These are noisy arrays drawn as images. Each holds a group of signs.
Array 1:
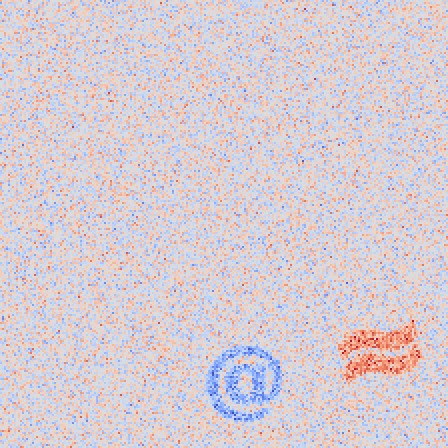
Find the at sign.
bottom middle
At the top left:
nothing
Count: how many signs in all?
2
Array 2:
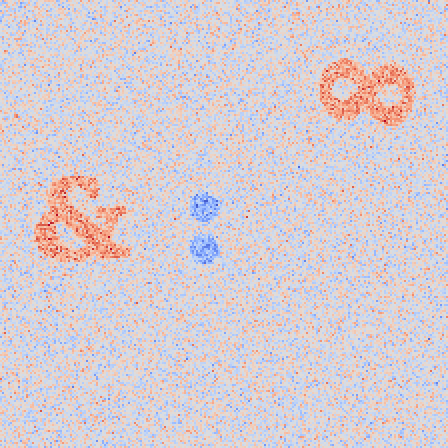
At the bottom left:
nothing
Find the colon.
centre
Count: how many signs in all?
3
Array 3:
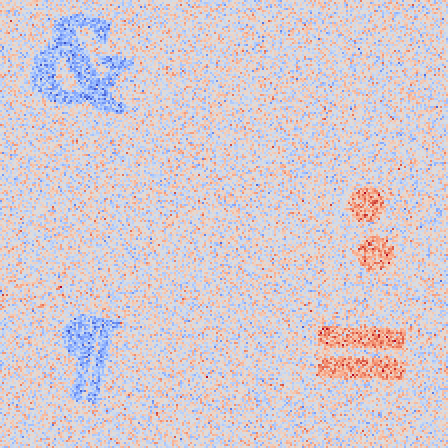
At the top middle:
nothing
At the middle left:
nothing
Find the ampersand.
top left
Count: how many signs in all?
4
